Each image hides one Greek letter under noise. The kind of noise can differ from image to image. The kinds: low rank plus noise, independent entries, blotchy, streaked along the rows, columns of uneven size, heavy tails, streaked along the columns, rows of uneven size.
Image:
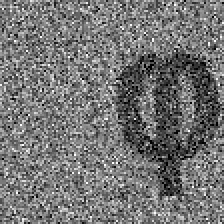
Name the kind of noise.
independent entries
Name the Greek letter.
phi
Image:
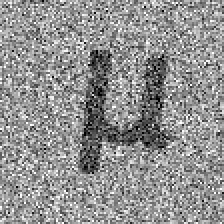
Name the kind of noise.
independent entries
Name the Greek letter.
mu
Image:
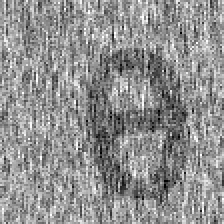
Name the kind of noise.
streaked along the columns
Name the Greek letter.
theta
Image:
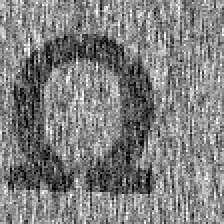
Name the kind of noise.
streaked along the columns
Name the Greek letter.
omega
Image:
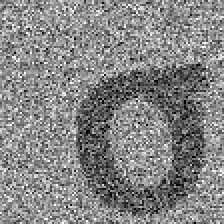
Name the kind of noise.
low rank plus noise
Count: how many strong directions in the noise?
three or four
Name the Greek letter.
sigma
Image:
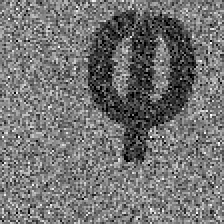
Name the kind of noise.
low rank plus noise
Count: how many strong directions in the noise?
one
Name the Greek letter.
phi
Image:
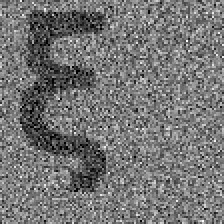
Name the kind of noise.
low rank plus noise
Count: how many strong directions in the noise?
three or four
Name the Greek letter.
xi
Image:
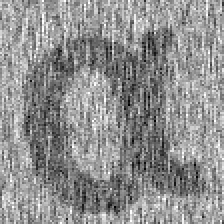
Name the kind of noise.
streaked along the columns
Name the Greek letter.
alpha
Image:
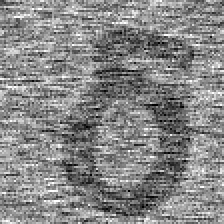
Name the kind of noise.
streaked along the rows
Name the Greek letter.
delta
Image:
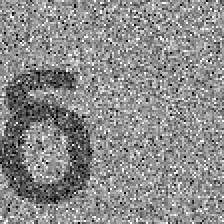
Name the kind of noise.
heavy tails
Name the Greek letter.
delta
